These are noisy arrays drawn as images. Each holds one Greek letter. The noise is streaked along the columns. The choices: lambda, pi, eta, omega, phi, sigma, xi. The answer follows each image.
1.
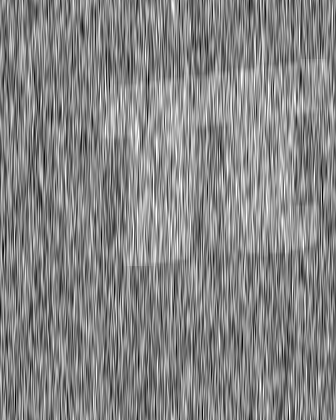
light pi
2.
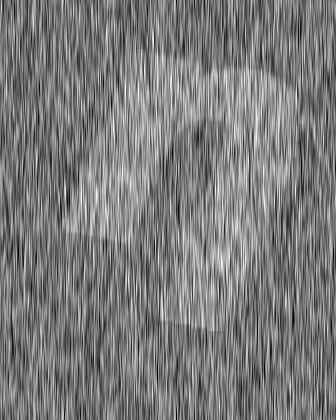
light eta
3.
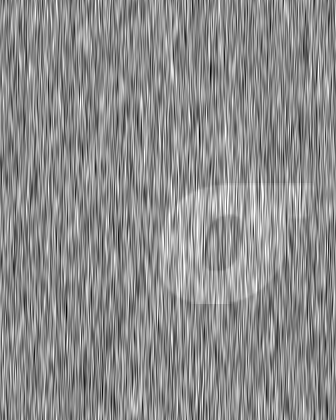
light sigma
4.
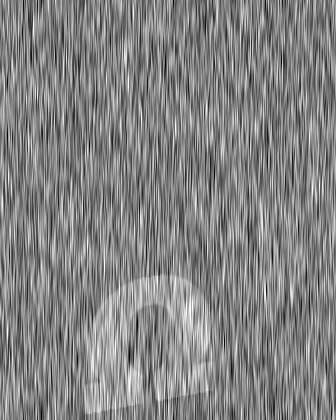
light omega, bottom middle
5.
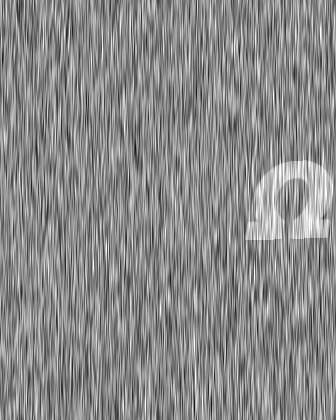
light omega, middle right
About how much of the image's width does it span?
a quarter
